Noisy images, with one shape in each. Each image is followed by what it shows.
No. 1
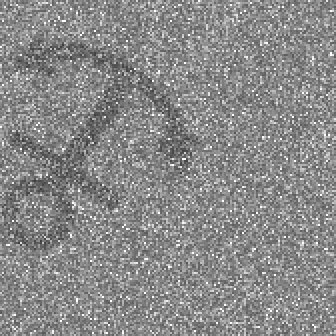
anchor
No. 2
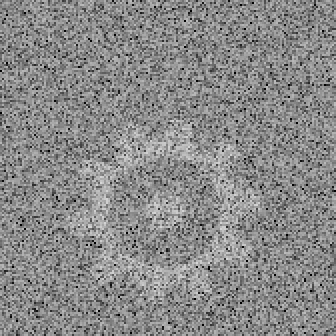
gear
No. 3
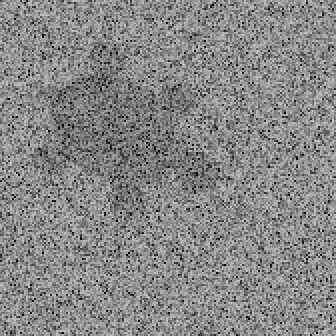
turtle
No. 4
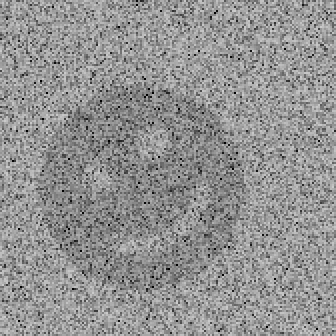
smiling face
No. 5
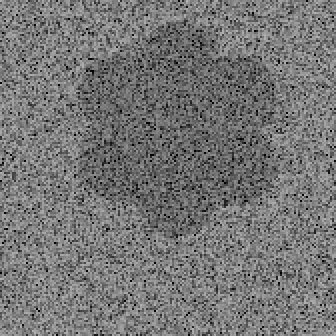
flower
